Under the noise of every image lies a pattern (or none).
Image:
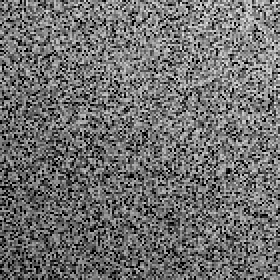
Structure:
a smooth slope
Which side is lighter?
top right
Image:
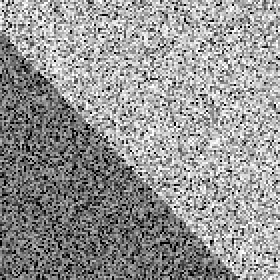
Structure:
a sharp edge
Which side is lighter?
top right
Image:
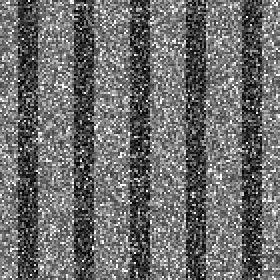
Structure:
vertical stripes
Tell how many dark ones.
5
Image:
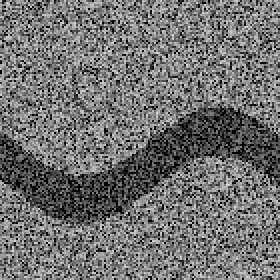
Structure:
a wavy band
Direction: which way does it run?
left to right
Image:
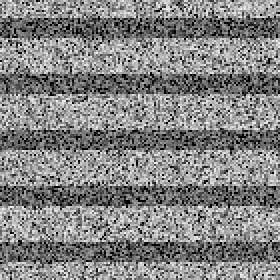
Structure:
horizontal stripes
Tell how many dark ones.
5
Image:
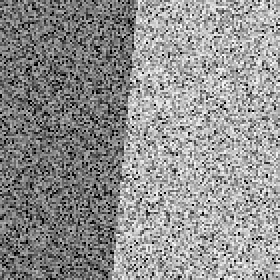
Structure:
a sharp edge
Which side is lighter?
right
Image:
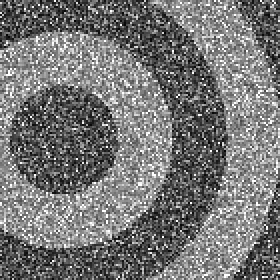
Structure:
rings round one point
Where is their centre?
middle left
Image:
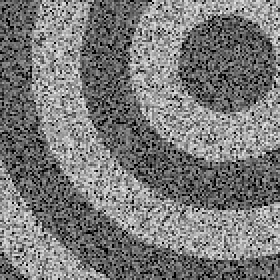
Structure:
rings round one point
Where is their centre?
top right
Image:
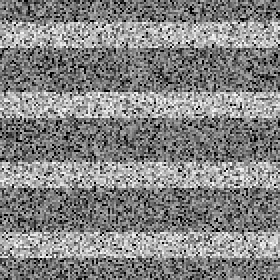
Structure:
horizontal stripes
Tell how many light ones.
4
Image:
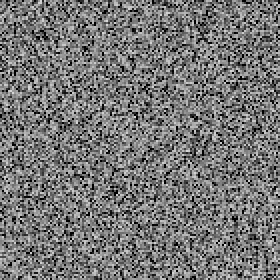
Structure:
only noise
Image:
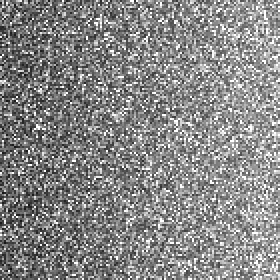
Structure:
a smooth slope
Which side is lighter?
right
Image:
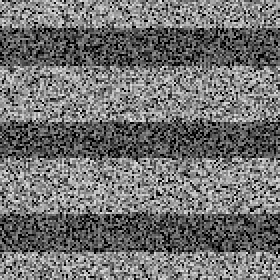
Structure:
horizontal stripes
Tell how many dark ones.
3
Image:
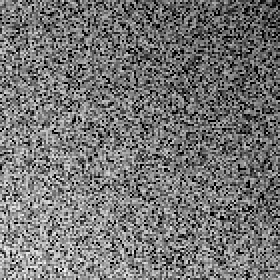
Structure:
a smooth slope
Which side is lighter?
bottom left
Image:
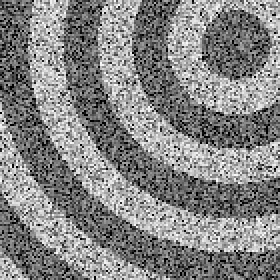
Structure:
rings round one point
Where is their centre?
top right
